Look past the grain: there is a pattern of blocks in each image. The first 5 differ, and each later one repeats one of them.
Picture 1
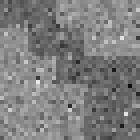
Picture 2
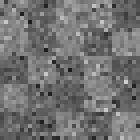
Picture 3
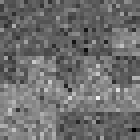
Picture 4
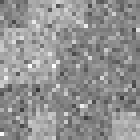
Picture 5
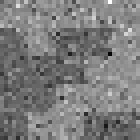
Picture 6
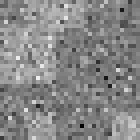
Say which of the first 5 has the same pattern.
4
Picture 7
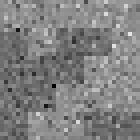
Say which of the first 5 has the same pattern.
5
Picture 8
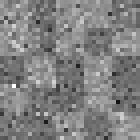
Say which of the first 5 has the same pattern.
2
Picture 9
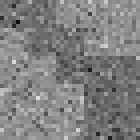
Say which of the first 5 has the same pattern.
1
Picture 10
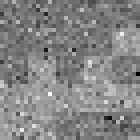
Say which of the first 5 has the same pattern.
3
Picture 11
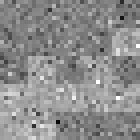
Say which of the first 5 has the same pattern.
3
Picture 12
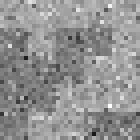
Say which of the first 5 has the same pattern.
5
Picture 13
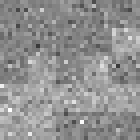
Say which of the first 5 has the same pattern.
3
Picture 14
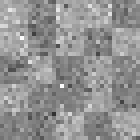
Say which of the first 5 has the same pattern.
2
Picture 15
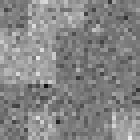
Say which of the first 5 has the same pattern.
4
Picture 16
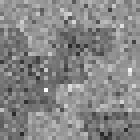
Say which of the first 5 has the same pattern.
5
